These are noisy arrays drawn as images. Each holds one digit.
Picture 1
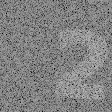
2
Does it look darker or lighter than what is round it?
lighter
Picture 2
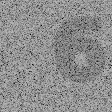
6
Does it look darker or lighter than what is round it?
darker
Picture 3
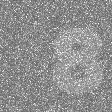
8
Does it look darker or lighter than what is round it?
lighter
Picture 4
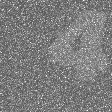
4
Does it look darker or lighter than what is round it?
lighter
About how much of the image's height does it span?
two thirds
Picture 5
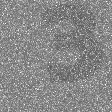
3
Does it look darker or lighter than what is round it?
darker
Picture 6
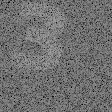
3
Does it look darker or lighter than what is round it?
lighter
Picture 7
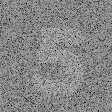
5
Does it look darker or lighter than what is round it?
lighter
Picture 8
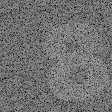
8
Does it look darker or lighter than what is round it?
lighter
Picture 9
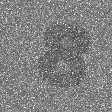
8
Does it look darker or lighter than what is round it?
darker
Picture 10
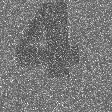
4
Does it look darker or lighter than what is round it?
darker
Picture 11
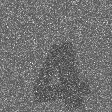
4
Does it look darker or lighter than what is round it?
darker
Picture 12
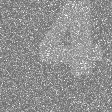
4
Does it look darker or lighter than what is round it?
lighter
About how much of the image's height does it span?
two thirds
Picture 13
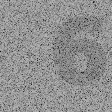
6
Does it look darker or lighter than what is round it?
darker
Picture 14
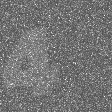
4
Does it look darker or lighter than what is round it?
lighter
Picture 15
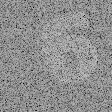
6
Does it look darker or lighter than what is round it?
lighter
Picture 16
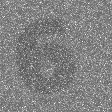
6
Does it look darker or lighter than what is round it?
darker
